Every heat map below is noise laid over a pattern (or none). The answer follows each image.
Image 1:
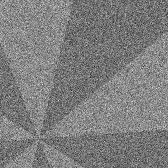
spokes from one point
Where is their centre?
bottom left
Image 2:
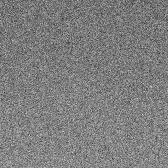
a smooth slope
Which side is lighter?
bottom
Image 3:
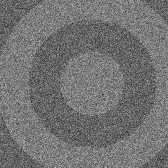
rings round one point
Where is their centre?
centre
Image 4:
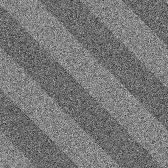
diagonal stripes
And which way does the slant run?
top left to bottom right
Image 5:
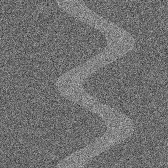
a wavy band
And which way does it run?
top to bottom
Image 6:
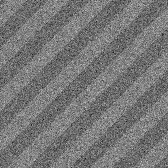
diagonal stripes
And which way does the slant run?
bottom left to top right
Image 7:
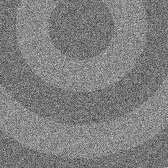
rings round one point
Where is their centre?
top middle
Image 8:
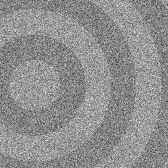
rings round one point
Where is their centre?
middle left
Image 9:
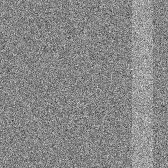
one vertical stripe
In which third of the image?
right
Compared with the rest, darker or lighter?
lighter
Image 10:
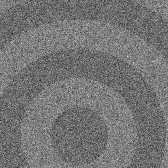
rings round one point
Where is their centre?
bottom middle
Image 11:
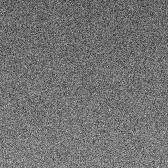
a smooth slope
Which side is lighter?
bottom
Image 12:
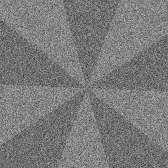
spokes from one point
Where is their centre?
centre
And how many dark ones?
5
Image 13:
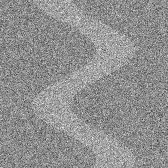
a wavy band
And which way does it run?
top to bottom
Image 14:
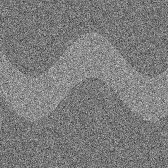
a wavy band
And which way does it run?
left to right
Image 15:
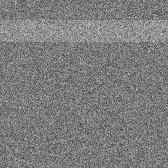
one horizontal stripe
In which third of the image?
top
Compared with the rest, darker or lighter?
lighter
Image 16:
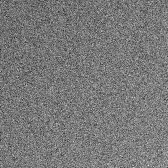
a smooth slope
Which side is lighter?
bottom right
